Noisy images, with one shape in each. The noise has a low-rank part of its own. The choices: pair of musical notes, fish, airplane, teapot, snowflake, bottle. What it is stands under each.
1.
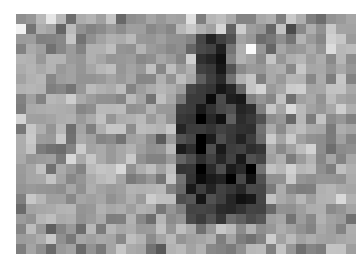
bottle
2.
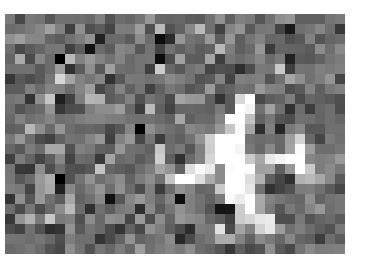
airplane
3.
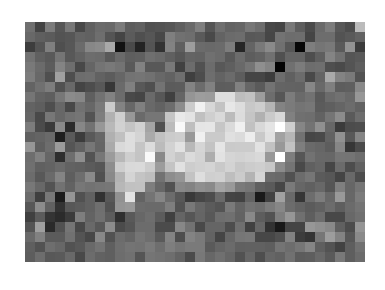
fish
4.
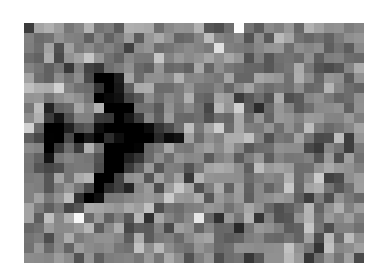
airplane
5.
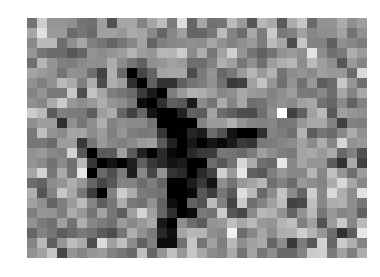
airplane
